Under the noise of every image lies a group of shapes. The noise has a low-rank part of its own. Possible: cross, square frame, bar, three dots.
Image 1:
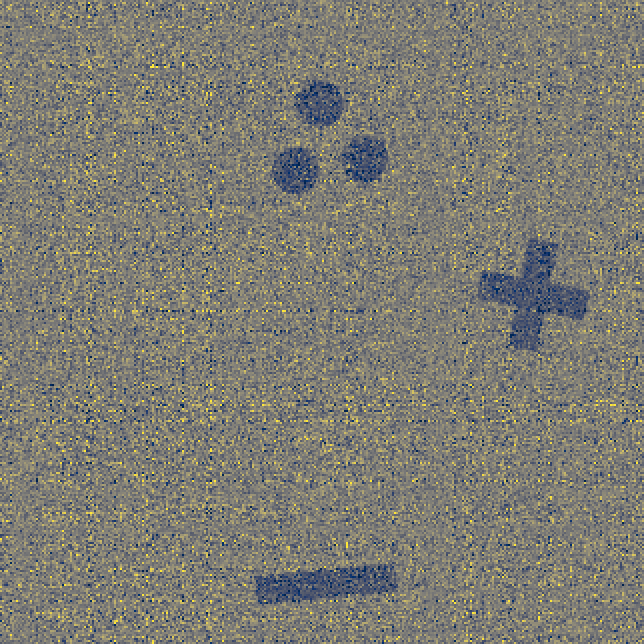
top middle: dark three dots; middle right: dark cross; bottom middle: dark bar
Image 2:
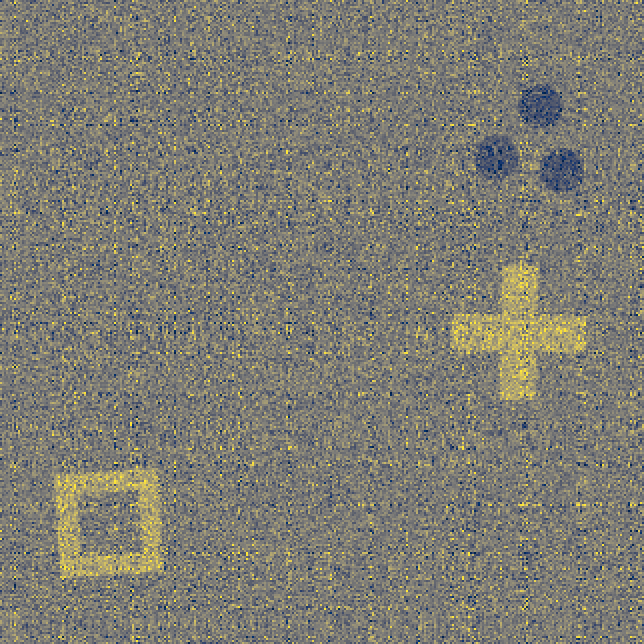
top right: dark three dots; middle right: light cross; bottom left: light square frame
